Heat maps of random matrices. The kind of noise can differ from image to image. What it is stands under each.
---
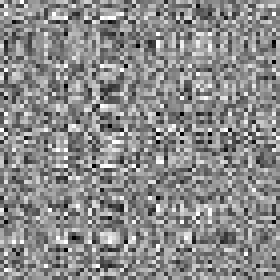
low rank plus noise
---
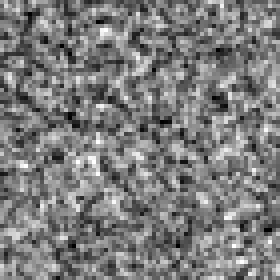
blotchy
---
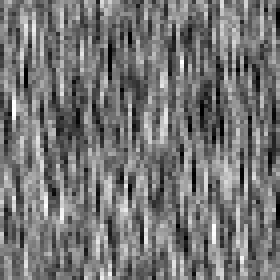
streaked along the columns
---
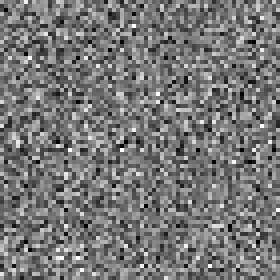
low rank plus noise
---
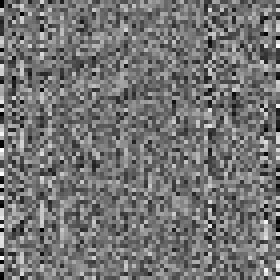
columns of uneven size
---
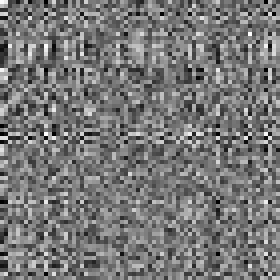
low rank plus noise
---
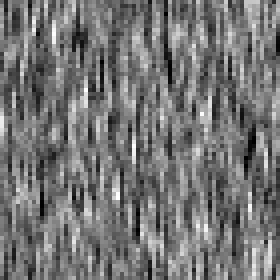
streaked along the columns
